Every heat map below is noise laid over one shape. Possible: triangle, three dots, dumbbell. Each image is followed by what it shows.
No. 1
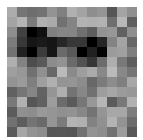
dark dumbbell
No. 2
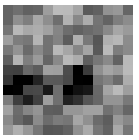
dark dumbbell
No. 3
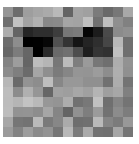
dark dumbbell
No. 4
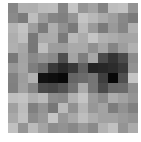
dark dumbbell
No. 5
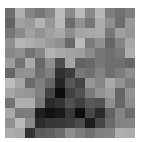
dark triangle
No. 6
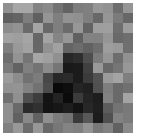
dark triangle
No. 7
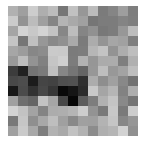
dark dumbbell
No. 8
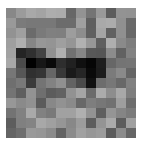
dark dumbbell
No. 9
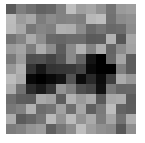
dark dumbbell
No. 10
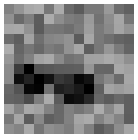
dark dumbbell
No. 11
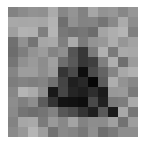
dark triangle
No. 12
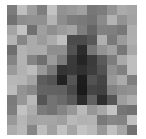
dark triangle
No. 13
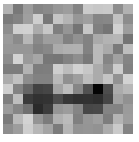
dark dumbbell
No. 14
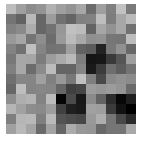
dark three dots
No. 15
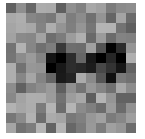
dark dumbbell
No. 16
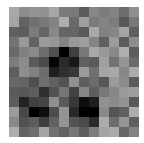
dark three dots
